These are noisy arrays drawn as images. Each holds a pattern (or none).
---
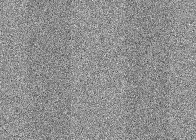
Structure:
vertical stripes
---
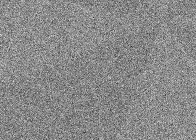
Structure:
spokes from one point
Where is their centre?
top right
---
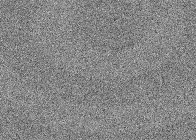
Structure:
rings round one point
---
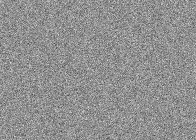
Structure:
only noise
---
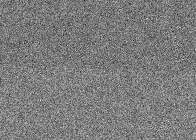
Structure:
a sharp edge
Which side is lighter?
bottom
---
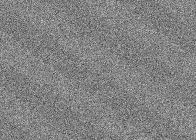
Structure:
diagonal stripes
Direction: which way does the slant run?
top left to bottom right
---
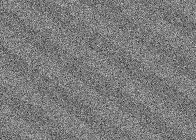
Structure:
diagonal stripes
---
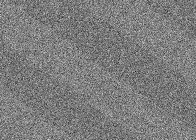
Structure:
diagonal stripes
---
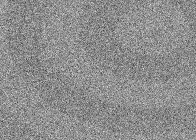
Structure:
rings round one point
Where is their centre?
top right
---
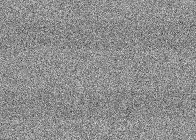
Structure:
horizontal stripes
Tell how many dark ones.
2
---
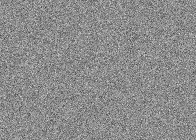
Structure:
only noise
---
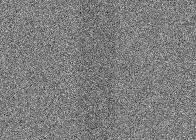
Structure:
one vertical stripe
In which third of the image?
middle
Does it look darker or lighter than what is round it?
darker
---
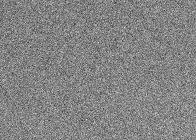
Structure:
a smooth slope
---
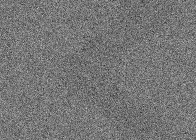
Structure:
a wavy band
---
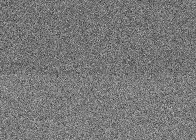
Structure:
a sharp edge
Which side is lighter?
bottom
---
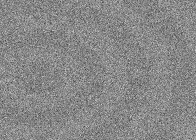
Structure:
rings round one point
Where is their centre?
middle left
